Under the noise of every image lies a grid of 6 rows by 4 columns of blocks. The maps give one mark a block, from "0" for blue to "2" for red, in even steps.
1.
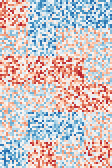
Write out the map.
2 0 0 0
1 0 1 1
2 2 2 1
1 1 2 2
1 0 0 1
0 2 1 2
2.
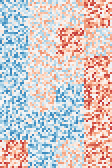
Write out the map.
0 1 1 2
0 1 2 1
0 1 1 2
0 1 0 2
0 0 0 2
2 0 1 2
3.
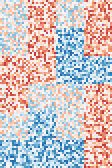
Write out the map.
1 2 1 2
1 2 0 2
2 2 0 0
2 1 1 2
1 0 1 2
0 0 0 2
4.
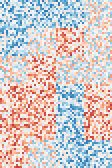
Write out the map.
0 0 0 1
0 1 2 1
1 2 1 1
2 2 0 2
2 2 0 2
2 1 0 0
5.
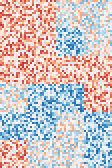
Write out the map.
2 2 1 1
2 2 0 1
2 2 2 2
1 0 0 2
0 0 1 0
2 1 1 0
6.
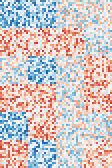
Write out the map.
0 0 1 1
2 2 2 1
1 0 1 2
2 2 1 2
0 2 1 1
2 0 1 2
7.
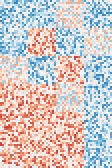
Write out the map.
0 0 1 0
0 2 0 1
1 0 2 0
2 2 1 0
2 2 2 0
2 2 2 0
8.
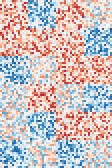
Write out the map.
2 0 2 1
2 2 2 0
0 1 2 2
1 2 1 0
1 0 2 2
0 1 0 1
